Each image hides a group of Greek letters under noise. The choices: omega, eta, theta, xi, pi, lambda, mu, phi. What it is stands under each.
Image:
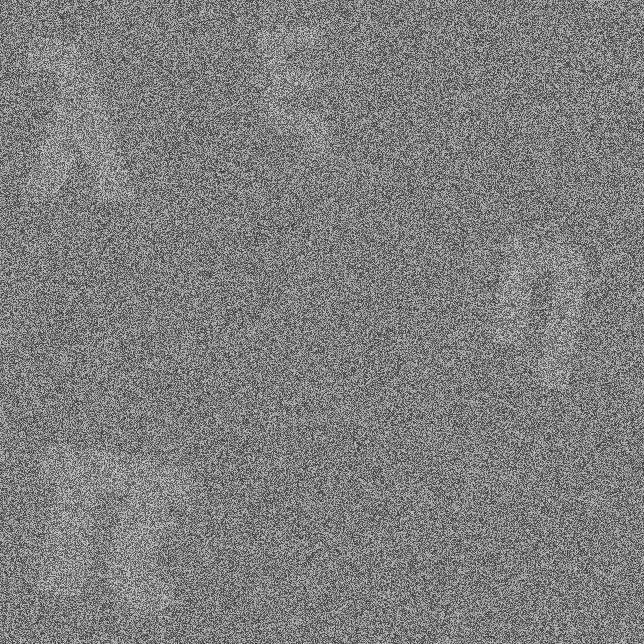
top left: lambda; top middle: xi; middle right: eta; bottom left: pi
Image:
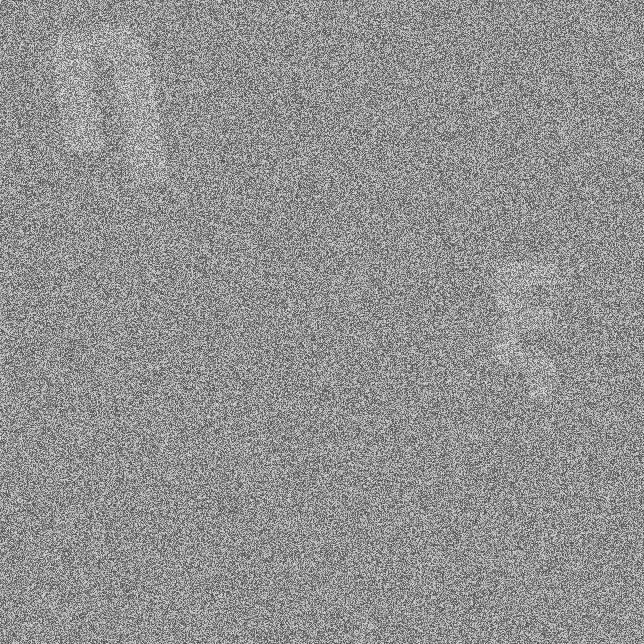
top left: eta; middle right: xi
